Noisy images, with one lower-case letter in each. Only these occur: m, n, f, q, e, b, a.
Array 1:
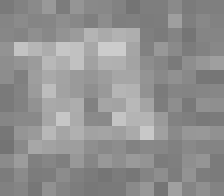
light n
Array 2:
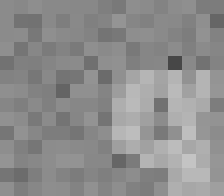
light q
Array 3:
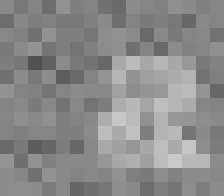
light a
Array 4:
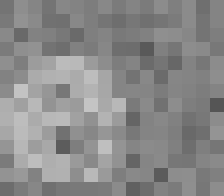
light e
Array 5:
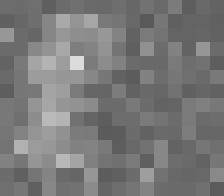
light f
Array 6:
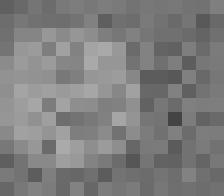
light e
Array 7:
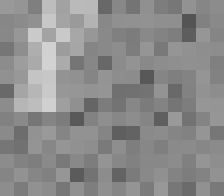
light f
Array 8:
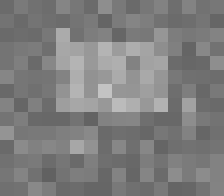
light m
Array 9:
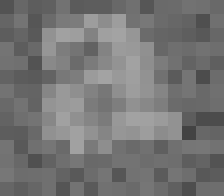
light a
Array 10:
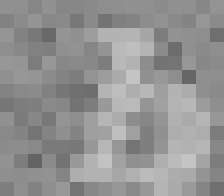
light b
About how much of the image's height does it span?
nearly all
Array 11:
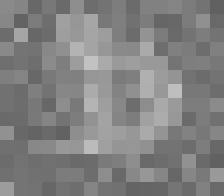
light b
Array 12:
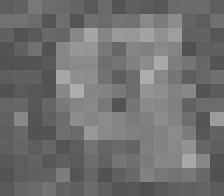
light q
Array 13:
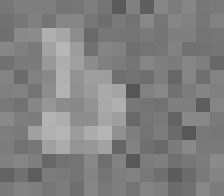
light b
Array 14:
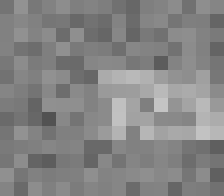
light m
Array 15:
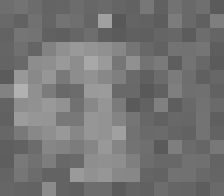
light q
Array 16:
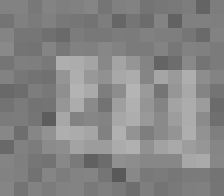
light m
